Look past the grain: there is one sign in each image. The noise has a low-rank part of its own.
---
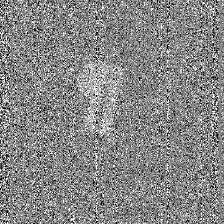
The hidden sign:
pilcrow
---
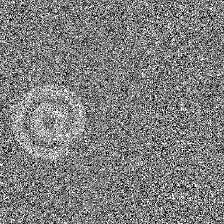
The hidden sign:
at sign
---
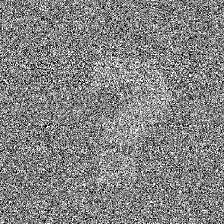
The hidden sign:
question mark
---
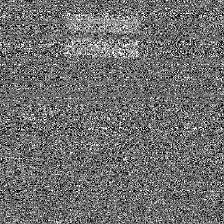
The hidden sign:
equals sign
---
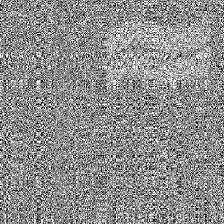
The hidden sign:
approximately sign
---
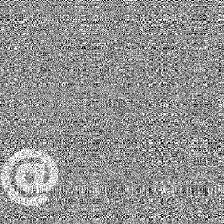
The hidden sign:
at sign
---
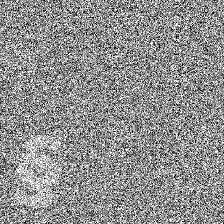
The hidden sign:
section sign
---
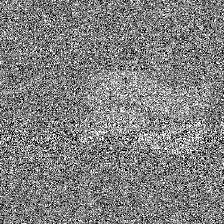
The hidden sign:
approximately sign
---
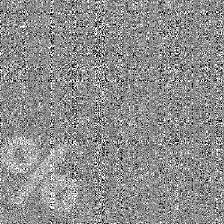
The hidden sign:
percent sign
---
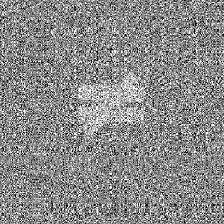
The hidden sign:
not-equal sign
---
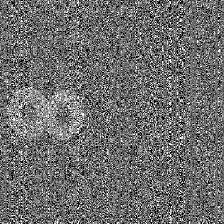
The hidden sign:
infinity sign
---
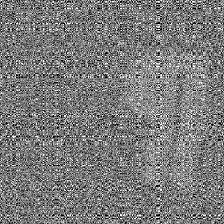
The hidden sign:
pilcrow
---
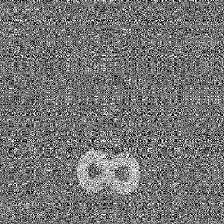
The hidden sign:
infinity sign
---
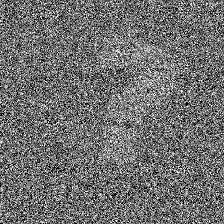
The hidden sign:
question mark
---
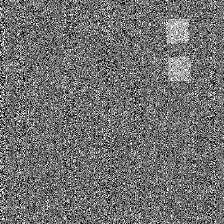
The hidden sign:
colon
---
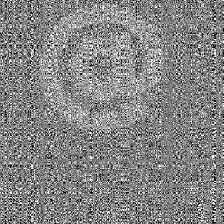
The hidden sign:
at sign
